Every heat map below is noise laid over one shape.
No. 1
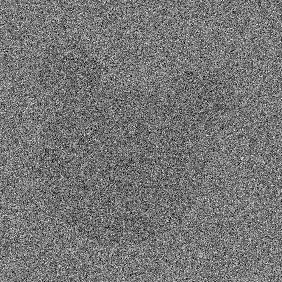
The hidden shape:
bear's head
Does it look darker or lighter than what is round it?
darker
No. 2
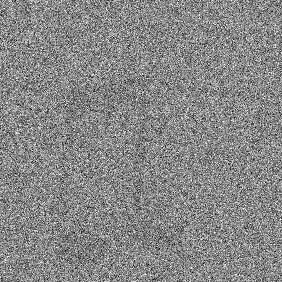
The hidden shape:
pair of musical notes
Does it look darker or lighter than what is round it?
darker
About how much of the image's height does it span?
two thirds
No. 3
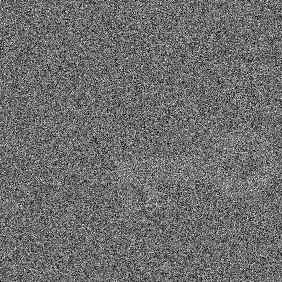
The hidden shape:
key
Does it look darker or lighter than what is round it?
lighter
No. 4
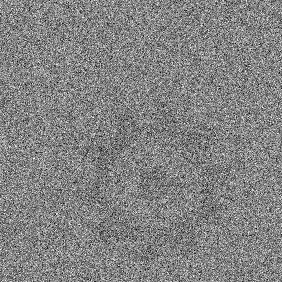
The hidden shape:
gear
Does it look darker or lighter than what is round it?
darker
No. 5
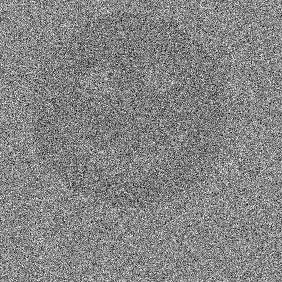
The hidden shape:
smiling face
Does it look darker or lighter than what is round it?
darker
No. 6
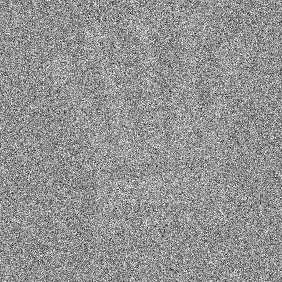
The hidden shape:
chess queen
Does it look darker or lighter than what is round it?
lighter
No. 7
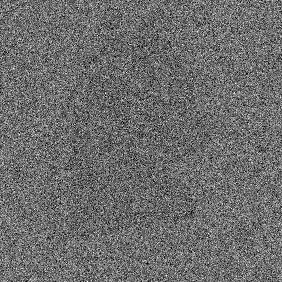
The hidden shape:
chess knight
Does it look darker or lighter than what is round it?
darker
